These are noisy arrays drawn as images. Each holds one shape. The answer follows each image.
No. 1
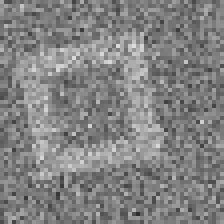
square frame
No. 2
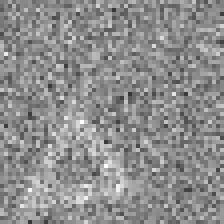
triangle frame
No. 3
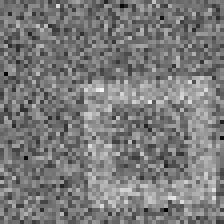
square frame
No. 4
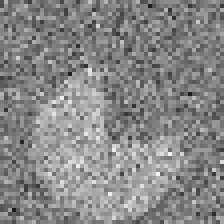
disc with a wedge cut out
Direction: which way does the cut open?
up and right
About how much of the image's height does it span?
two thirds
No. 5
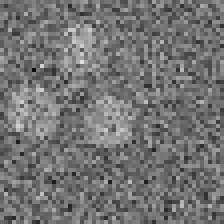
three dots
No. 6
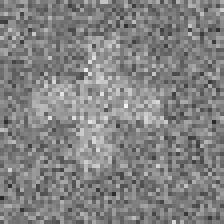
cross
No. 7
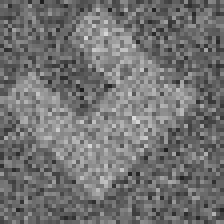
square with a notch
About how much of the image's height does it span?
nearly all
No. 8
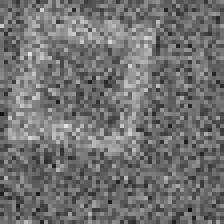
square frame
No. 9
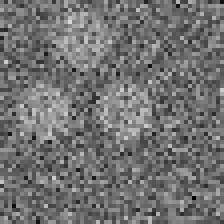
three dots
